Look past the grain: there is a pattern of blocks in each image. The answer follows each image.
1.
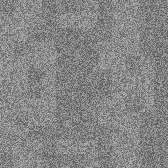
top and bottom mirror each other
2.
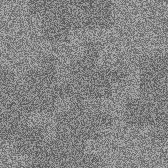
mirrored about the diagonal from the bottom left
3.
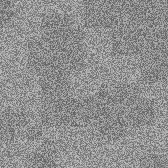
mirrored about the diagonal from the bottom left
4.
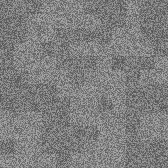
no symmetry
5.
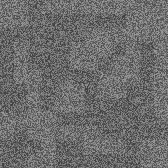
mirrored about the diagonal from the bottom left
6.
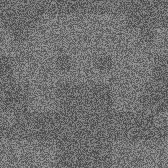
left and right mirror each other
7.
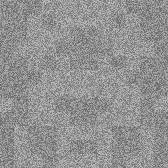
left and right mirror each other
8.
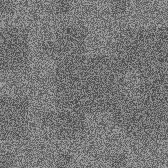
top and bottom mirror each other
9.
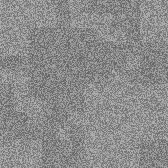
mirrored about the diagonal from the top left
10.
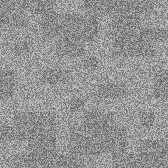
the same after a half turn
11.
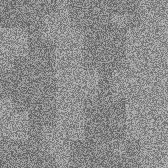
top and bottom mirror each other
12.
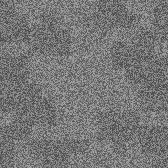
the same after a half turn
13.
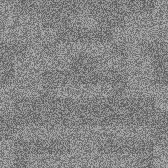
left and right mirror each other
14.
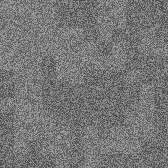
no symmetry
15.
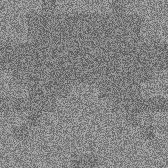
left and right mirror each other
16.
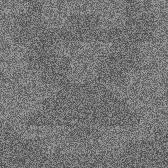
left and right mirror each other
